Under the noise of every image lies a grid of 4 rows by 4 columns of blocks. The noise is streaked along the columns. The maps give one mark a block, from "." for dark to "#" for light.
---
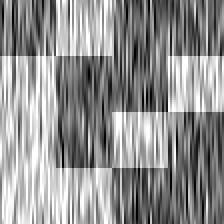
. # . .
# . . #
# . # .
# # . .
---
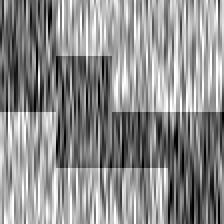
. # # #
. . # #
# . . .
# # # .
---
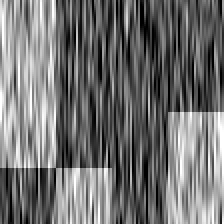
# . . .
# . . .
# . . #
. # . #
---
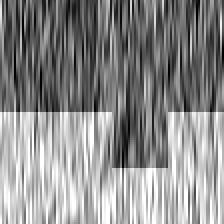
. . . .
. . . .
# # . #
# # # #
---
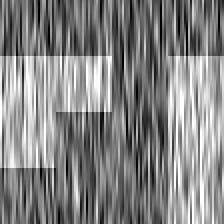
. . . .
# # . #
# . . #
. . . #
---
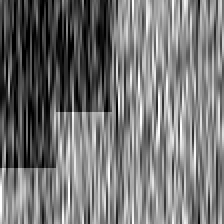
. . # #
. . # #
. # # #
# # # #
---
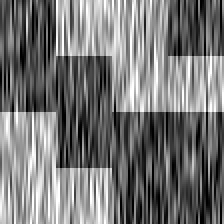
. # # .
. . # #
# . . .
# # . .
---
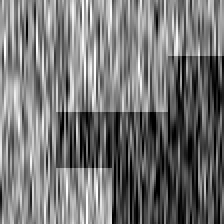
# # # #
# # # .
# . . .
# # . .
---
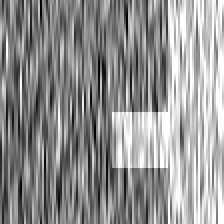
. . . #
. . . #
. . # #
. . . #
